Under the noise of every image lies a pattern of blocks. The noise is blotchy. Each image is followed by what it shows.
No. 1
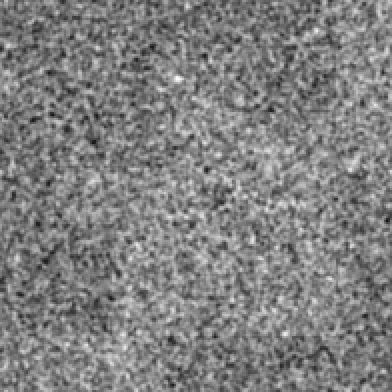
mirrored about the diagonal from the top left
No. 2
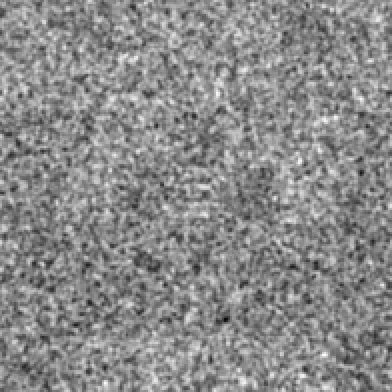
left and right mirror each other
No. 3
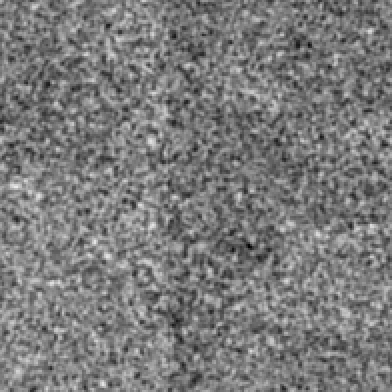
no symmetry
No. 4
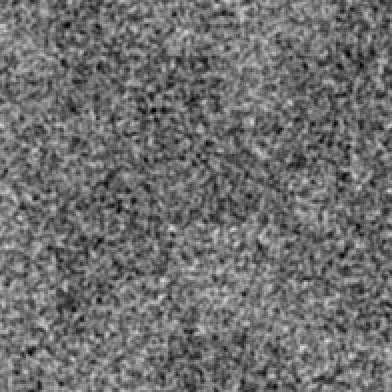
no symmetry
